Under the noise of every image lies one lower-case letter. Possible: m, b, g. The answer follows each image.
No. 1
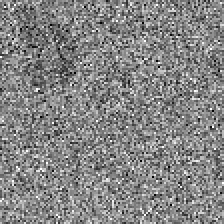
b
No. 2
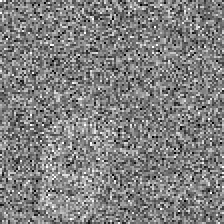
g
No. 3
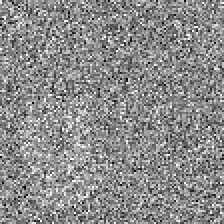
g
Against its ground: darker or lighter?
lighter
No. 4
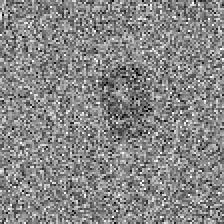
g
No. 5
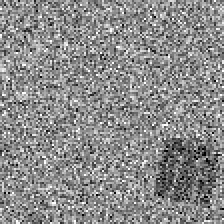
m
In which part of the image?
bottom right
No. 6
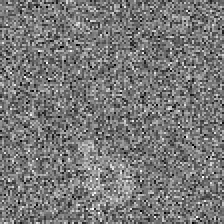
b
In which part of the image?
bottom middle
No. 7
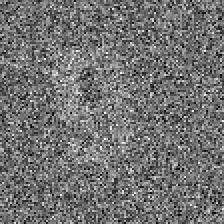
g
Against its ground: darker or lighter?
lighter
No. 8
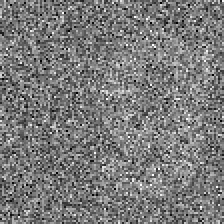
g
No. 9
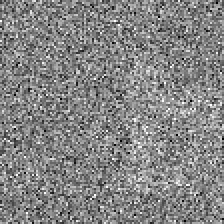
b
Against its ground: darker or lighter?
lighter
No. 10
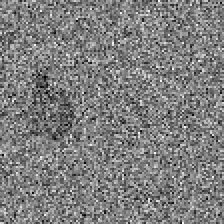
b
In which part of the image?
middle left
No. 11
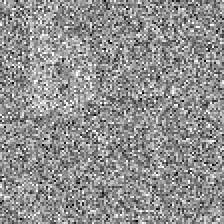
b
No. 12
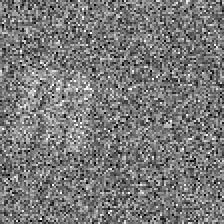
m
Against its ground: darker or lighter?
lighter
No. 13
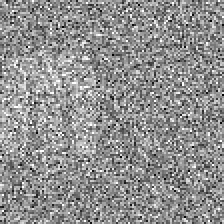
m
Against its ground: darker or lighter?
lighter
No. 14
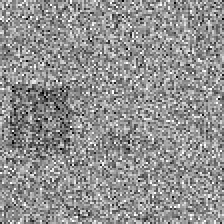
m
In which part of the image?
middle left
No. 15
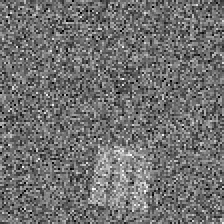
m
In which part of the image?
bottom middle
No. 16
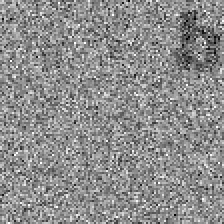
b
